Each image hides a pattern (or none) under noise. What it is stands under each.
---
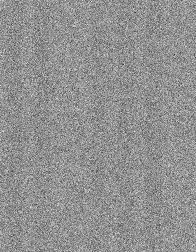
bands of columns
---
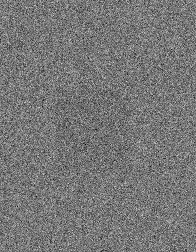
one block
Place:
centre
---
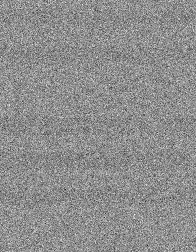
bands of rows
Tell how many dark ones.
5
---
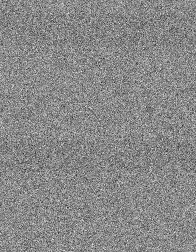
bands of rows
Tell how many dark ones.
2
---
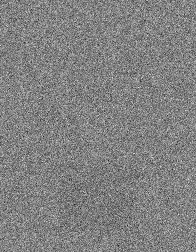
one block
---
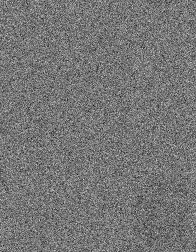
one block
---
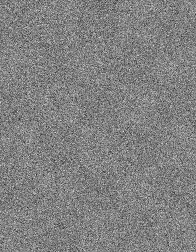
a checkerboard
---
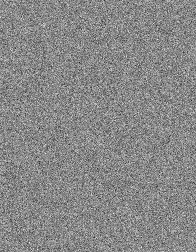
only noise
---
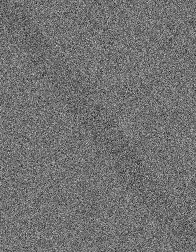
a diagonal band
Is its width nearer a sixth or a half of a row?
a sixth
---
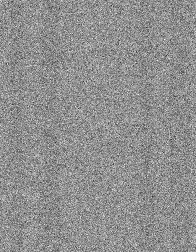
bands of columns
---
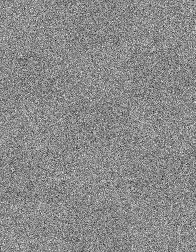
a checkerboard
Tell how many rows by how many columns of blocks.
5 by 3
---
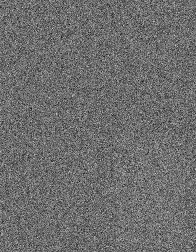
one block
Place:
bottom right
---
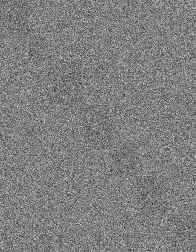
blocks along the diagonal
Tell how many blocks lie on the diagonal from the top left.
7
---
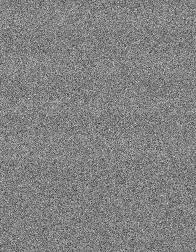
bands of rows
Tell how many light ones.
4
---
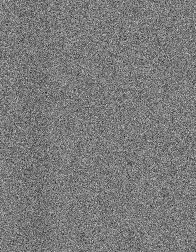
one band of columns
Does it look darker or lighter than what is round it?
darker
